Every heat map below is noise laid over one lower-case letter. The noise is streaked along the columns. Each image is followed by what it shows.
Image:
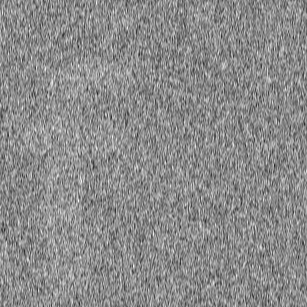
f
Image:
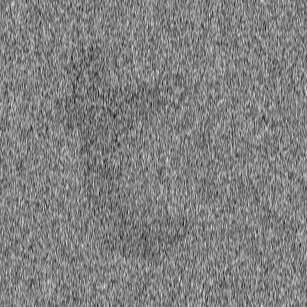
t
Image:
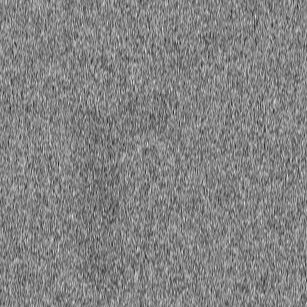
r
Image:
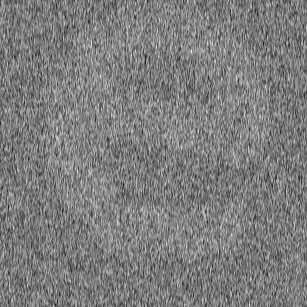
e
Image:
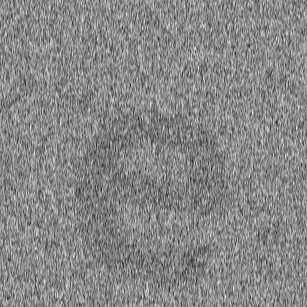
e
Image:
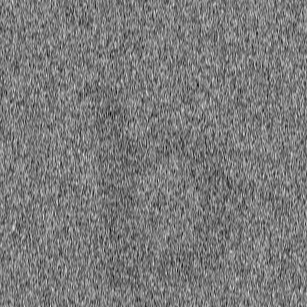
b
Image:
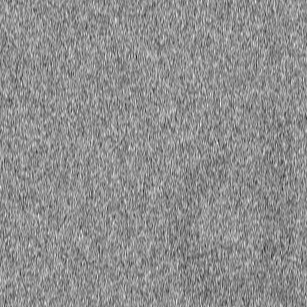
d
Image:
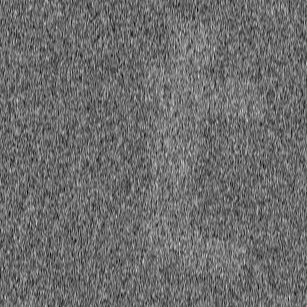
t
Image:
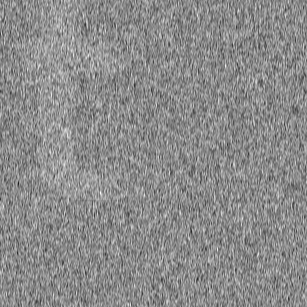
t
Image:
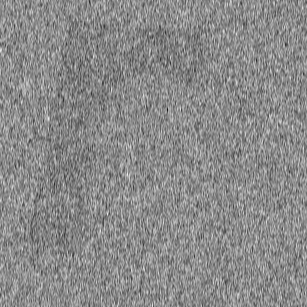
r
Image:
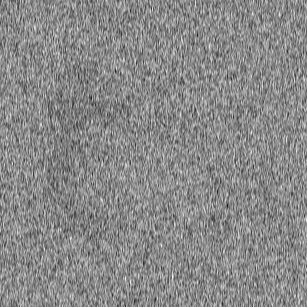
t
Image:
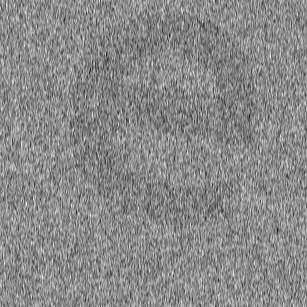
e
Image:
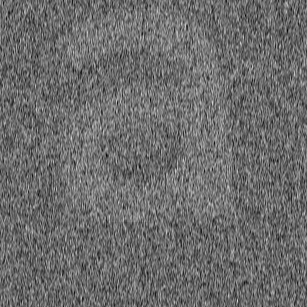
a
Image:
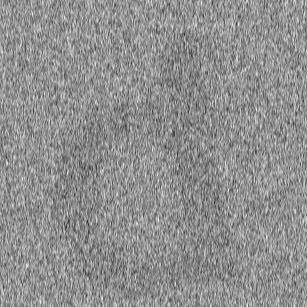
d
